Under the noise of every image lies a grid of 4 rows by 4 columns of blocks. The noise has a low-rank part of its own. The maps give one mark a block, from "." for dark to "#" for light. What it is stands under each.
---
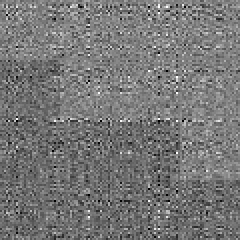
####
.###
...#
....
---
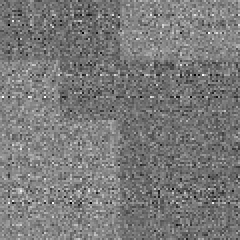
..##
#...
##..
##..
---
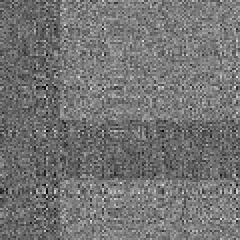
.###
.###
....
.###
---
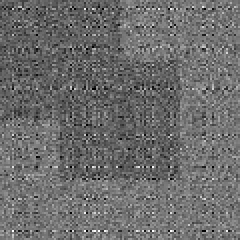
..##
...#
#..#
####
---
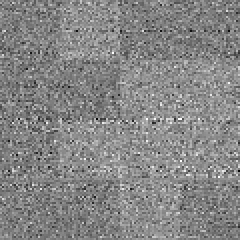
.#..
..##
.###
..#.
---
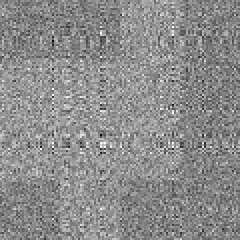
..#.
###.
###.
.#..
